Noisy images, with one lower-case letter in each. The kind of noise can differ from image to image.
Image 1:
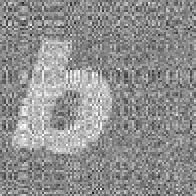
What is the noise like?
low rank plus noise
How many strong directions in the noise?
one
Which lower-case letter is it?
b
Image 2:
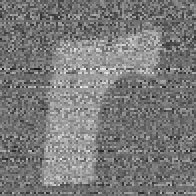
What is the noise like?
rows of uneven size
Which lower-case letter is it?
r
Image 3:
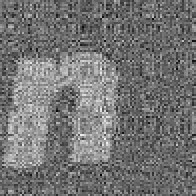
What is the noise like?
low rank plus noise
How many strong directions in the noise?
two
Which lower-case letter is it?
n
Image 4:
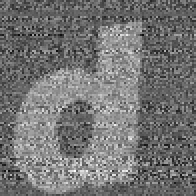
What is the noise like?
rows of uneven size
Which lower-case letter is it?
d
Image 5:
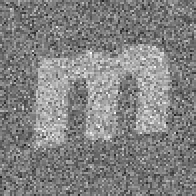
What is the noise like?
independent entries
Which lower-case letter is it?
m
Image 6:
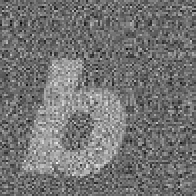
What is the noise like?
low rank plus noise
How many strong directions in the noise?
three or four
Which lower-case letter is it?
b
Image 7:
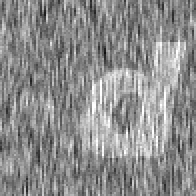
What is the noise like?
streaked along the columns
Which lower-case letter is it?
d
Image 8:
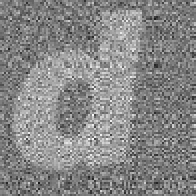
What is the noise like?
low rank plus noise
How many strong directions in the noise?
two
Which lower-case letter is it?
d
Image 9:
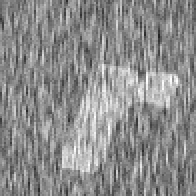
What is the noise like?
streaked along the columns
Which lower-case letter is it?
r
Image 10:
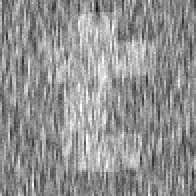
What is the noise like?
streaked along the columns
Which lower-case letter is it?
t
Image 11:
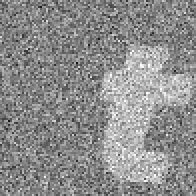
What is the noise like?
independent entries
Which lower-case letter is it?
t
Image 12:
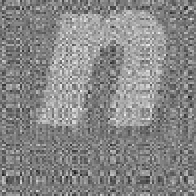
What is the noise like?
low rank plus noise
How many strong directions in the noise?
one
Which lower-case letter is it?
n
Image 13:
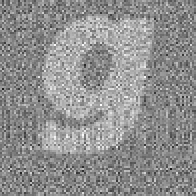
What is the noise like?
low rank plus noise
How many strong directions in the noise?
two
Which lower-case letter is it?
g
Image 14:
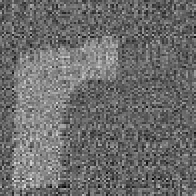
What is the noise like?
low rank plus noise
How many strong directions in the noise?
three or four
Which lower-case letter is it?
r
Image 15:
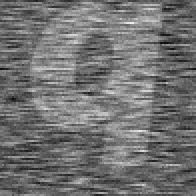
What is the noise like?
streaked along the rows
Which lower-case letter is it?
q
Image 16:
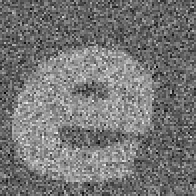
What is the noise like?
independent entries
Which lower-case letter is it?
e
